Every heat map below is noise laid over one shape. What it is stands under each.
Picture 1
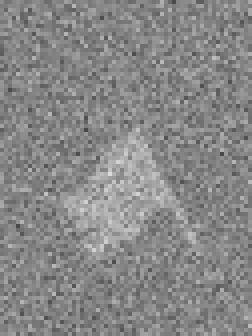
light flag
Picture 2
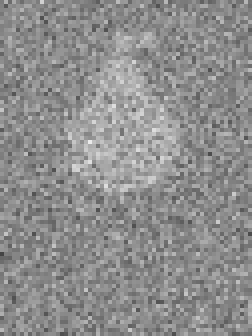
light pear
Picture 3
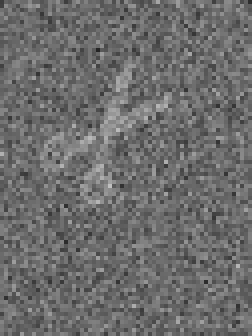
light pair of scissors
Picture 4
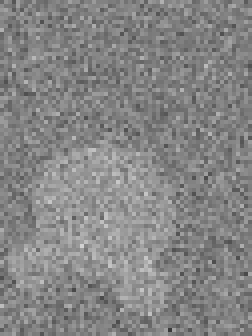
light bear's head
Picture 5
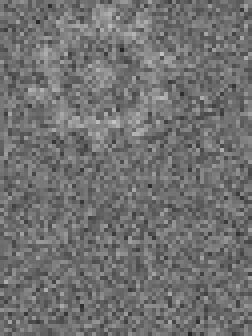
light gear
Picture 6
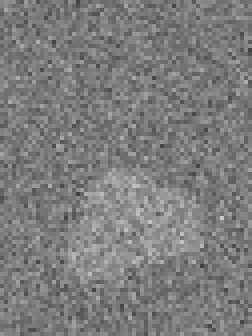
light cloud
